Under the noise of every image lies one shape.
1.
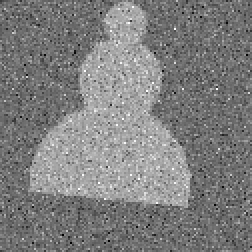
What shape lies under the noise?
chess pawn
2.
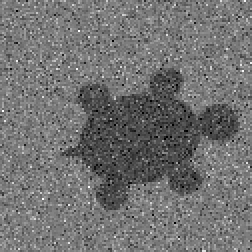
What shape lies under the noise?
turtle
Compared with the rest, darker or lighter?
darker
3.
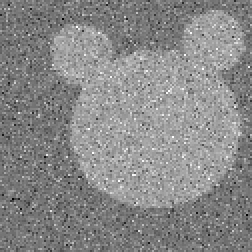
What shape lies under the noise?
bear's head
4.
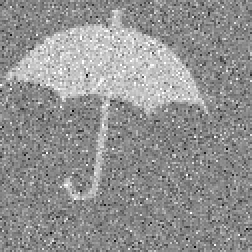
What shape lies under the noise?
umbrella
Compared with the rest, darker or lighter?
lighter
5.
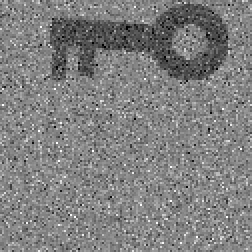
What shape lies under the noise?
key
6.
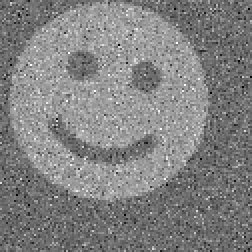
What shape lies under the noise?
smiling face
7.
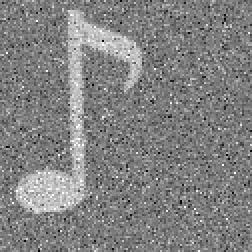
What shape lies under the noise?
musical note
